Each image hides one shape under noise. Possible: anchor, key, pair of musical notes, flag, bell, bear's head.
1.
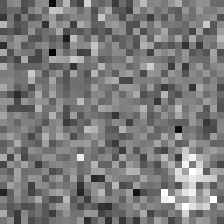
anchor
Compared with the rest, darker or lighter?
lighter
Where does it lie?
bottom right
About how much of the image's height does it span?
a quarter
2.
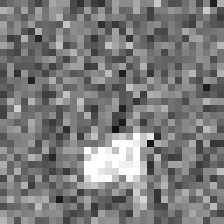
flag
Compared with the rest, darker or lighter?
lighter
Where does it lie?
bottom middle
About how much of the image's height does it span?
a third
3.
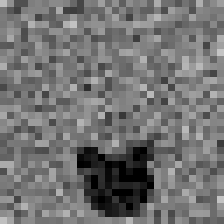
bear's head
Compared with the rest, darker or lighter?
darker
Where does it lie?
bottom middle
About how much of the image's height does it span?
a third
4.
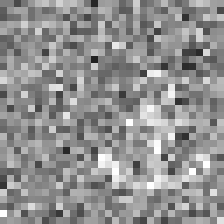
anchor
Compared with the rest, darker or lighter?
lighter
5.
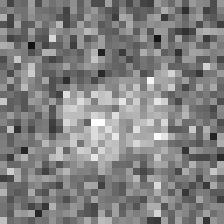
flag
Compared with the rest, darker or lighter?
lighter
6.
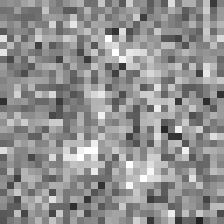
pair of musical notes
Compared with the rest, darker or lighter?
lighter
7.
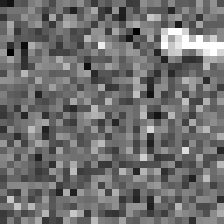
key
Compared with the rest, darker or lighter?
lighter
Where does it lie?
top right
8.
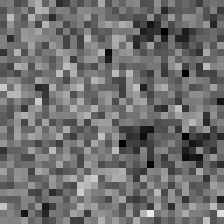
pair of musical notes
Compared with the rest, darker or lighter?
darker
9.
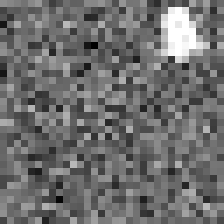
bell
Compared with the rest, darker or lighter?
lighter
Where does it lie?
top right
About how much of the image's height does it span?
a quarter
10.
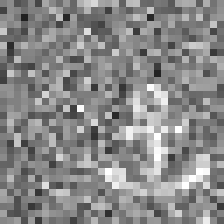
anchor
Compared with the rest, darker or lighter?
lighter
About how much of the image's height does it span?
half
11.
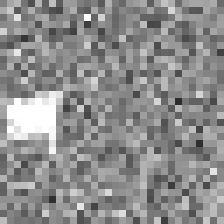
flag
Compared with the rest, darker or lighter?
lighter
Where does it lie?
middle left
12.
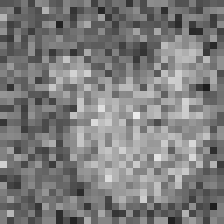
bear's head
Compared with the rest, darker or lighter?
lighter
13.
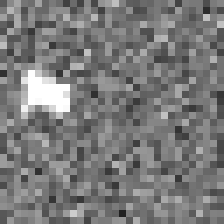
flag
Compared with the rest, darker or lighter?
lighter
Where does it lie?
middle left
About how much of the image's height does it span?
a quarter
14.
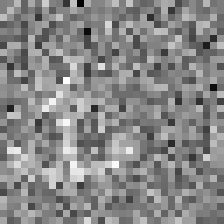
anchor
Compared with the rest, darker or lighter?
lighter
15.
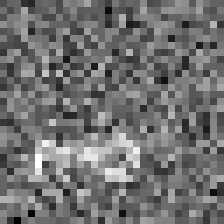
key
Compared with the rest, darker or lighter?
lighter
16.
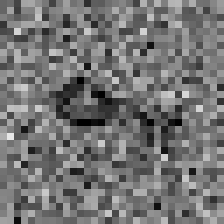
key
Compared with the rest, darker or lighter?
darker
